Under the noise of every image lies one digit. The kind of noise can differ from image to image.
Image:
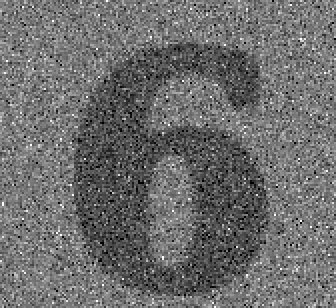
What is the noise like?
heavy tails
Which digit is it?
6
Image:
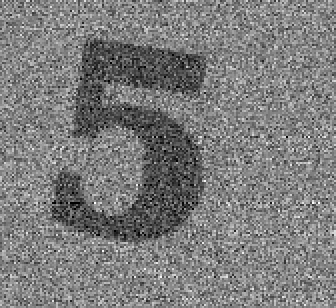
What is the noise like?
rows of uneven size
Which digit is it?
5
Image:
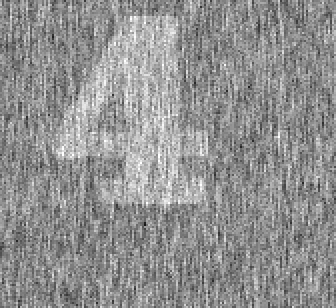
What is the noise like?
streaked along the columns
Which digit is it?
4
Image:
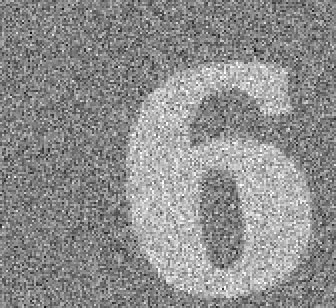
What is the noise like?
low rank plus noise
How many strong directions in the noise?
one
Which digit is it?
6
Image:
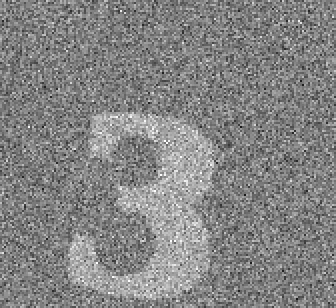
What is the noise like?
independent entries
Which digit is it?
3
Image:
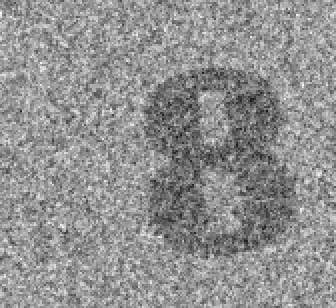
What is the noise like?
blotchy
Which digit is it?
8
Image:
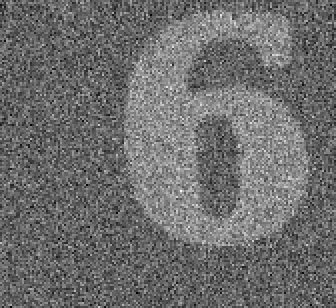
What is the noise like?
low rank plus noise
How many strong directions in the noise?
two
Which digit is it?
6
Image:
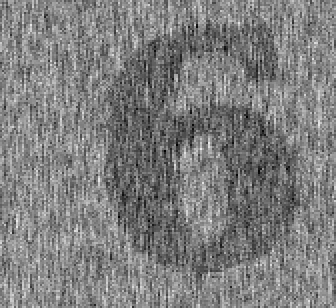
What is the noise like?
streaked along the columns
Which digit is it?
6
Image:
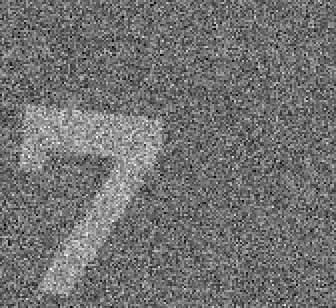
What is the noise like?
low rank plus noise
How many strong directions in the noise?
one
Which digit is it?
7
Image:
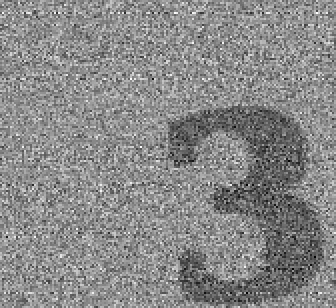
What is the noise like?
rows of uneven size
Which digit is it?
3
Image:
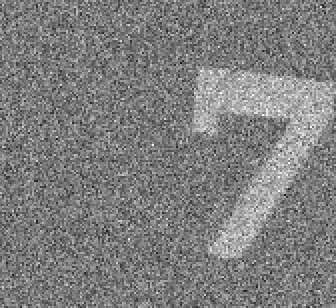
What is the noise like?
low rank plus noise
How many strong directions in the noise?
one
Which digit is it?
7
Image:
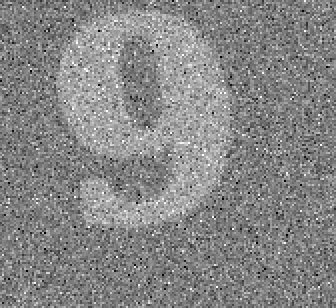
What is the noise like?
heavy tails
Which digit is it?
9
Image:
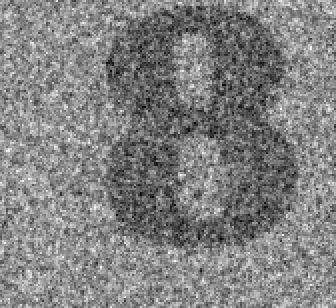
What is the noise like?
blotchy
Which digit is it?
8
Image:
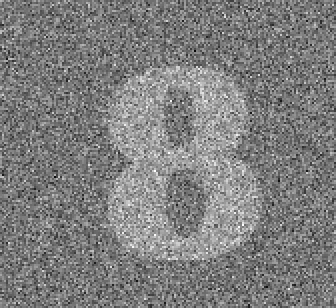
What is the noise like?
low rank plus noise
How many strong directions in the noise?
one
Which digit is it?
8
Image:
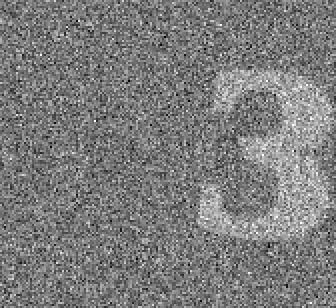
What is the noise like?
low rank plus noise
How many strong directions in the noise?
two
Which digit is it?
3
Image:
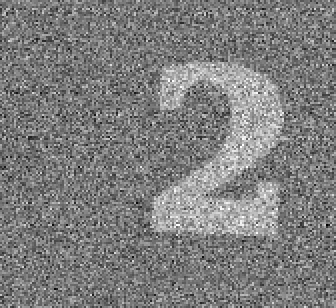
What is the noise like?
rows of uneven size
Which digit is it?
2
